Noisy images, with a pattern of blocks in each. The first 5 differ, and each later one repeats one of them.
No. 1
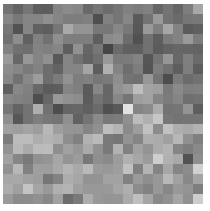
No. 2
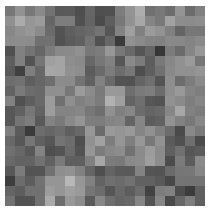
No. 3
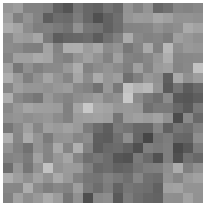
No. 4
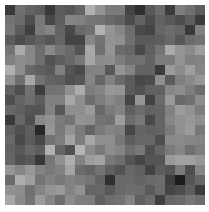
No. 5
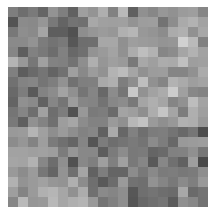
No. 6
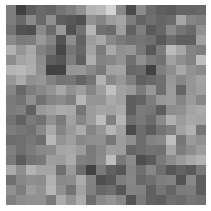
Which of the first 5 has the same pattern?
4
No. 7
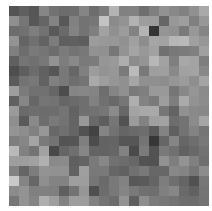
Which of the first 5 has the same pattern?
5
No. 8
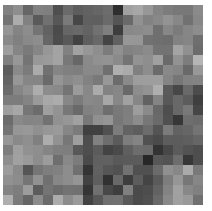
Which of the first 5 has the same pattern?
3
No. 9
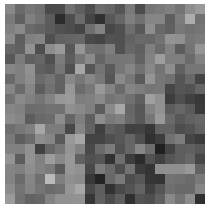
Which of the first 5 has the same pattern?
3
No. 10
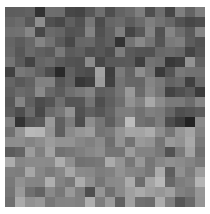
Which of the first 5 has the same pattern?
1
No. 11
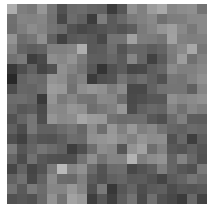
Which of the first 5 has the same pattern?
2
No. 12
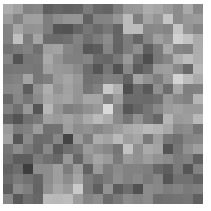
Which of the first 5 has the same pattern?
2
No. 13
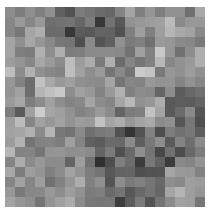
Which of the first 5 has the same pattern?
3
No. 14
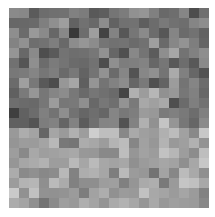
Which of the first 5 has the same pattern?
1
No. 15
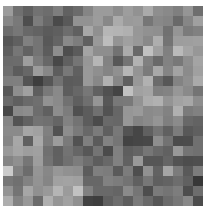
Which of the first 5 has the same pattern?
5
